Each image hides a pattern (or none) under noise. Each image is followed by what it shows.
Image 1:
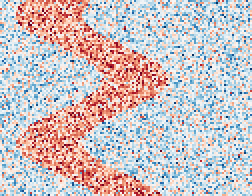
a wavy band
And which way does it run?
top to bottom
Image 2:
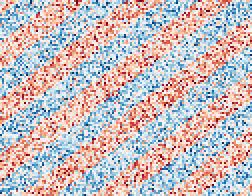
diagonal stripes
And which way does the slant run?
bottom left to top right
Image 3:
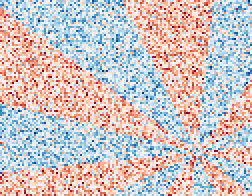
spokes from one point
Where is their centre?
bottom right
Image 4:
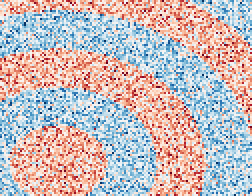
rings round one point
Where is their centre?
bottom left
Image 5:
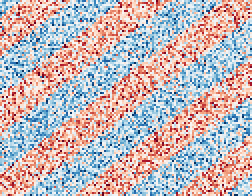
diagonal stripes
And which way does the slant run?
bottom left to top right
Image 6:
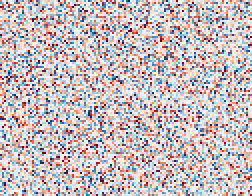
only noise
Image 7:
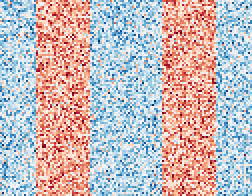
vertical stripes
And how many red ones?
2
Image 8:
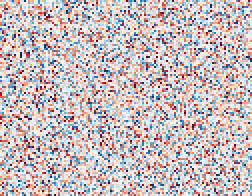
only noise
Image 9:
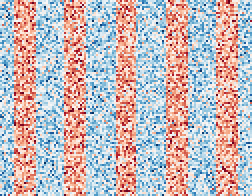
vertical stripes
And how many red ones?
5
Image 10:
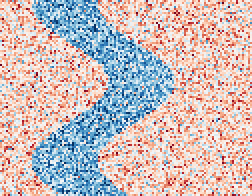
a wavy band
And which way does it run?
top to bottom
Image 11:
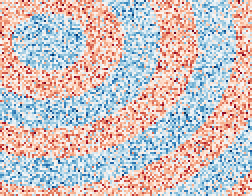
rings round one point
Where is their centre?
top left
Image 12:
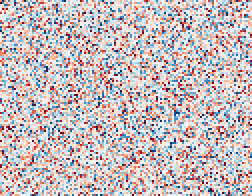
only noise
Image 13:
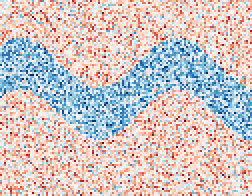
a wavy band
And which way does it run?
left to right
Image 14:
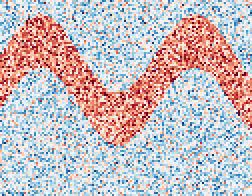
a wavy band
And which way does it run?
left to right
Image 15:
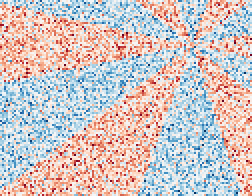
spokes from one point
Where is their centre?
top right
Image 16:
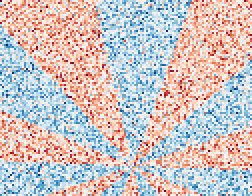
spokes from one point
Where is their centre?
bottom middle
